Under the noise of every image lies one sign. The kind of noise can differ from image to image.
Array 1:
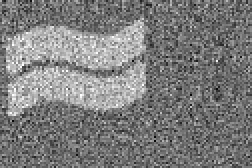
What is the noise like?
low rank plus noise
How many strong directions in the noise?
five to eight
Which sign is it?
approximately sign
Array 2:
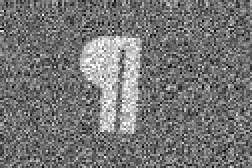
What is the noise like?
low rank plus noise
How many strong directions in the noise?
three or four
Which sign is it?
pilcrow
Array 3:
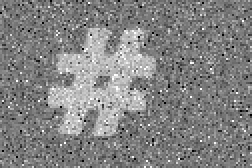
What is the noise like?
heavy tails
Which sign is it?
hash sign
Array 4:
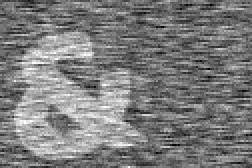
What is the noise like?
streaked along the rows
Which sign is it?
ampersand
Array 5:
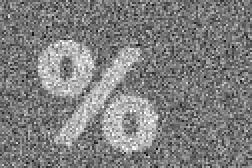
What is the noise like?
independent entries
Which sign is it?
percent sign
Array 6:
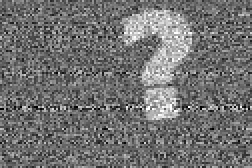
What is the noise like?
rows of uneven size
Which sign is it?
question mark
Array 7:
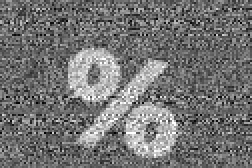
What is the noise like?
rows of uneven size
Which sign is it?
percent sign
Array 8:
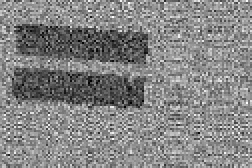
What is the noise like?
low rank plus noise
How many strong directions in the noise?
one
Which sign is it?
equals sign
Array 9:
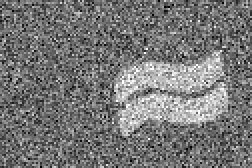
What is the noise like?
independent entries
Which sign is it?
approximately sign
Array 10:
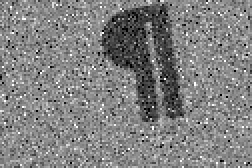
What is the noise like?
heavy tails
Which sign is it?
pilcrow
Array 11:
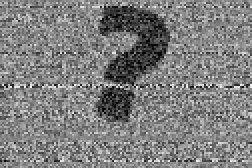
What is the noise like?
rows of uneven size
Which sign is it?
question mark
